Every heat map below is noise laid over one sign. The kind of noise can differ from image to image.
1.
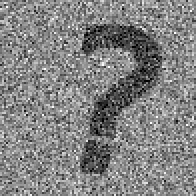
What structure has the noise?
independent entries
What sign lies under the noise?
question mark
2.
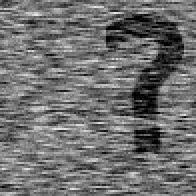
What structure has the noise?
streaked along the rows
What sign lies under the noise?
question mark
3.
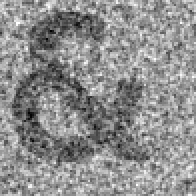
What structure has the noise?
blotchy
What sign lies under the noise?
ampersand
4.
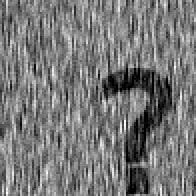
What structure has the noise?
streaked along the columns
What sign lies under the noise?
question mark
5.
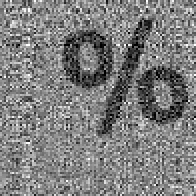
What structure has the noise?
low rank plus noise
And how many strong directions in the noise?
three or four
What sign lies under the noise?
percent sign
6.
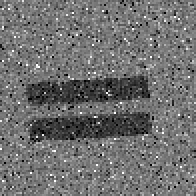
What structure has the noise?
heavy tails
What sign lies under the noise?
equals sign
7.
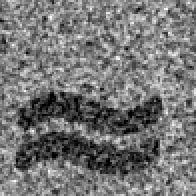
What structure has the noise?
blotchy
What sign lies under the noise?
approximately sign
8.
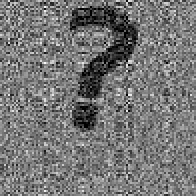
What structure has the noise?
low rank plus noise
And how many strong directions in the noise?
two
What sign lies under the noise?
question mark
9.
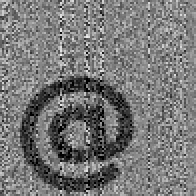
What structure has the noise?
columns of uneven size
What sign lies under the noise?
at sign
